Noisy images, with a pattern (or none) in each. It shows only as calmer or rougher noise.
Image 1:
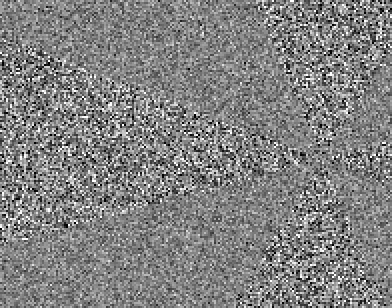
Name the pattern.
spokes from one point
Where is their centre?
middle right
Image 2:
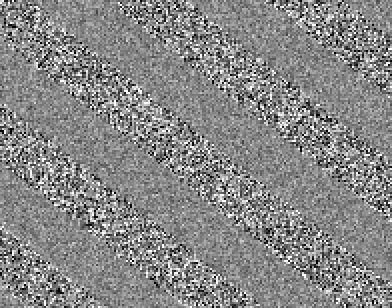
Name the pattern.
diagonal stripes
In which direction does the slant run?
top left to bottom right
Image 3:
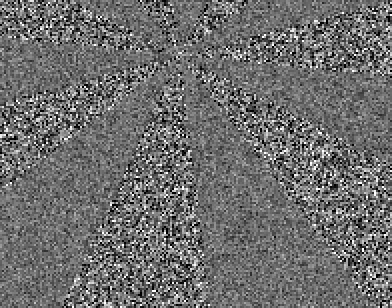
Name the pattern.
spokes from one point
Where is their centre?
top middle
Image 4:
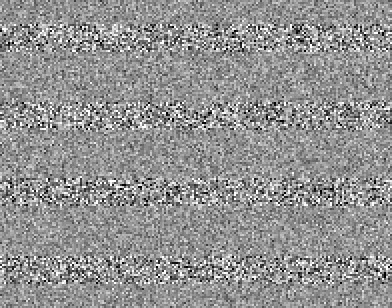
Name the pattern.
horizontal stripes
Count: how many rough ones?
4
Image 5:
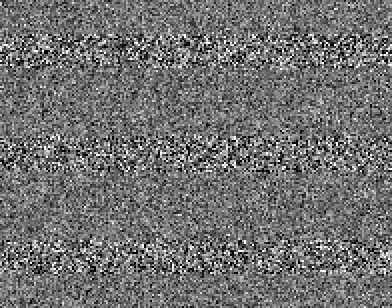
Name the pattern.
horizontal stripes
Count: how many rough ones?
3
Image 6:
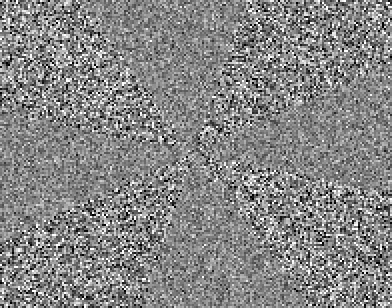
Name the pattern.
spokes from one point
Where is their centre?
centre
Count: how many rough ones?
4
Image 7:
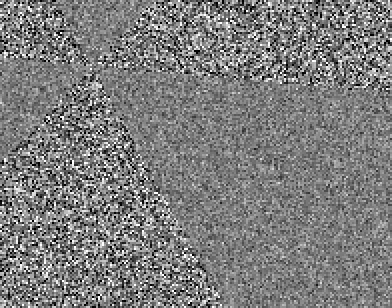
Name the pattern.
spokes from one point
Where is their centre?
top left
